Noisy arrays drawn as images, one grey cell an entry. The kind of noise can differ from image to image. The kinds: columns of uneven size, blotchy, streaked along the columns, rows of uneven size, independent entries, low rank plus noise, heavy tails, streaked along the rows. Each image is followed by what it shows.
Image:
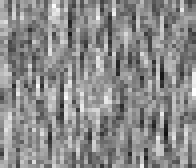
streaked along the columns
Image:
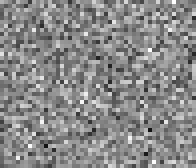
independent entries
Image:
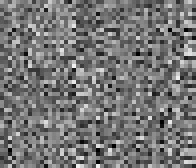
low rank plus noise
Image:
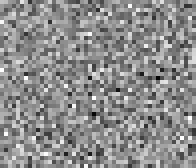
independent entries
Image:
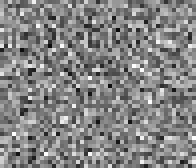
low rank plus noise
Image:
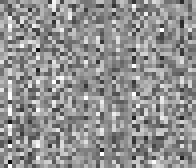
columns of uneven size
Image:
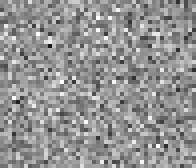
independent entries
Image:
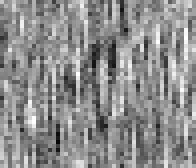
streaked along the columns
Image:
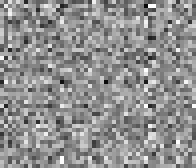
low rank plus noise
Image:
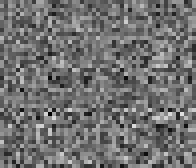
low rank plus noise
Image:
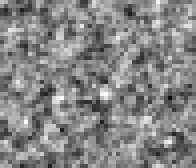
blotchy
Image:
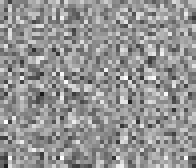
low rank plus noise
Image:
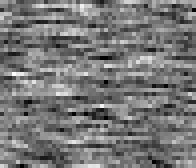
streaked along the rows
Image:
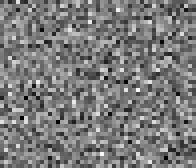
independent entries
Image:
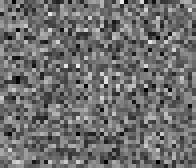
low rank plus noise
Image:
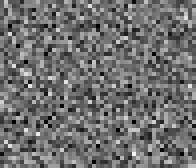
independent entries
